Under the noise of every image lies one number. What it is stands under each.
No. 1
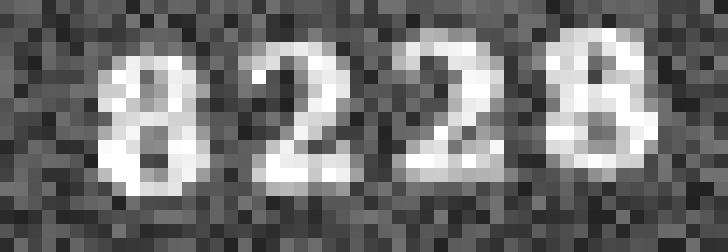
8228
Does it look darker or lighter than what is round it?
lighter
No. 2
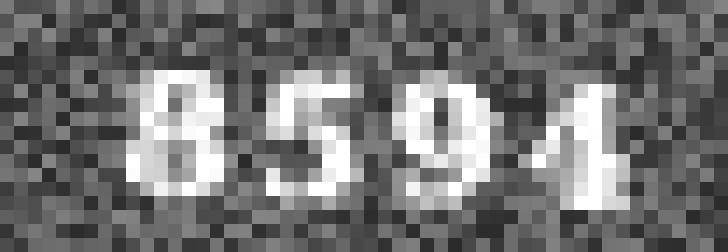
8594
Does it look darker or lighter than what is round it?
lighter
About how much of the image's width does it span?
two thirds
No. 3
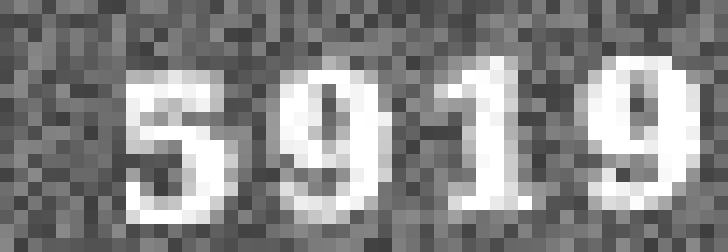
5919
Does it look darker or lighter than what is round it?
lighter
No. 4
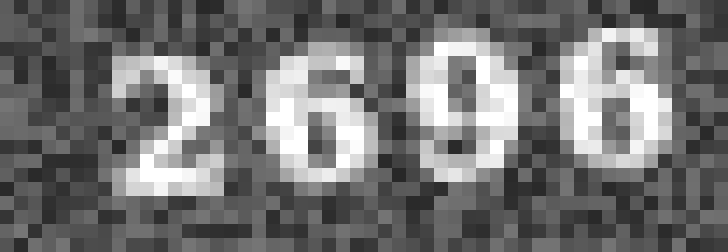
2696
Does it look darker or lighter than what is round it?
lighter
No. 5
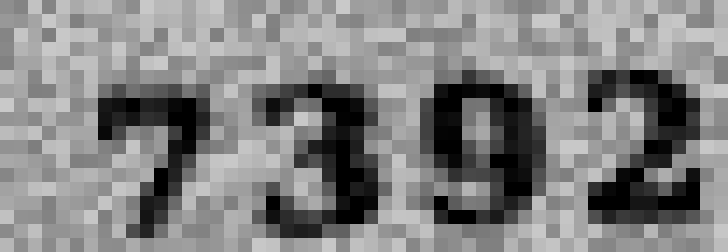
7392
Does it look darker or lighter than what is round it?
darker
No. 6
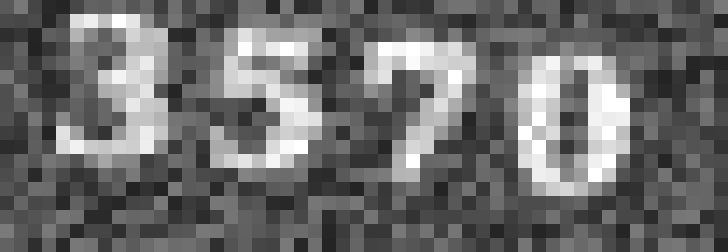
3570
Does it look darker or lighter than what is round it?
lighter
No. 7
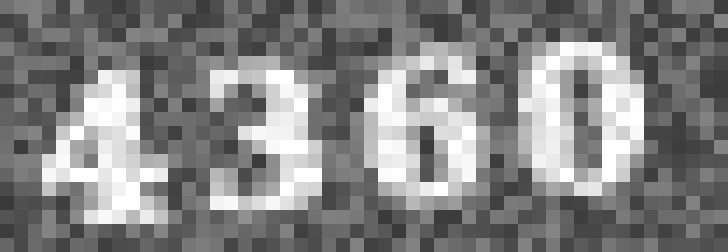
4360
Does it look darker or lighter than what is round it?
lighter
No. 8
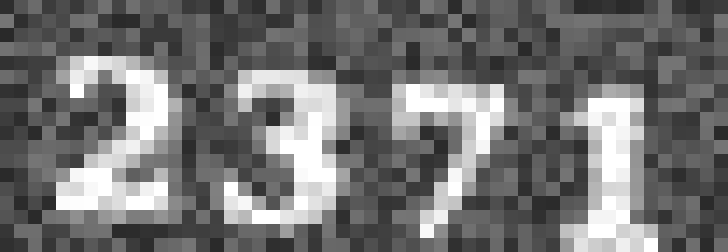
2371
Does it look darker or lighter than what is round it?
lighter
